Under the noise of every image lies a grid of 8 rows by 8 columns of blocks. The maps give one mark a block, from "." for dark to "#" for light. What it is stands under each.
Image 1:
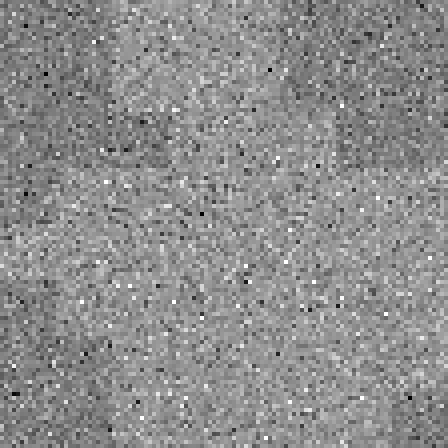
..###...
..###...
...###..
.#######
########
.#######
..######
..#####.
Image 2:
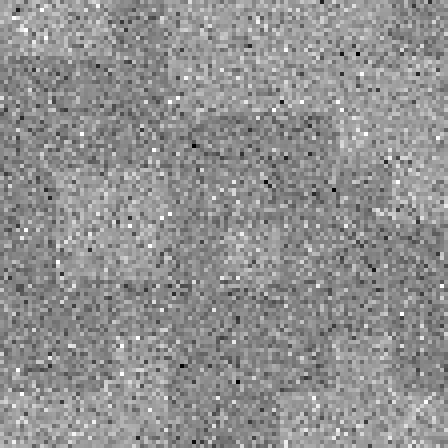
##.####.
...#####
......##
.##....#
.##.#...
........
..#...#.
###..###
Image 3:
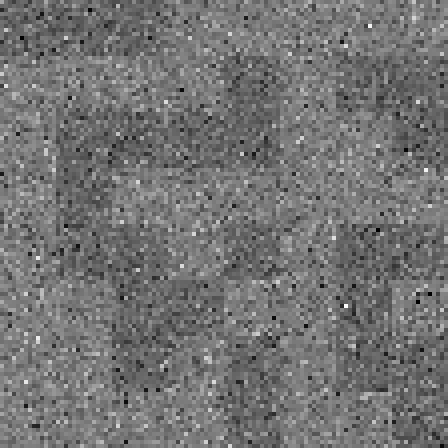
...#####
####.#..
#....##.
#.######
#..#.#..
##..##.#
##.#.#..
####.##.
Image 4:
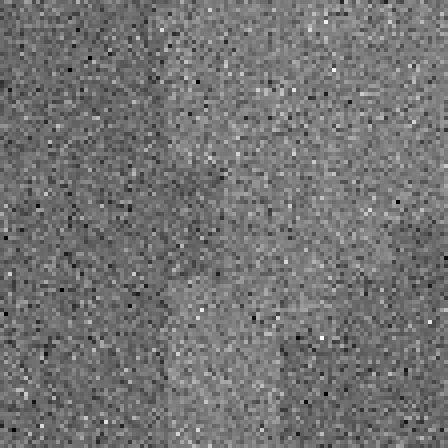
...#####
...#####
...#####
....####
....###.
...###..
...##...
...##...
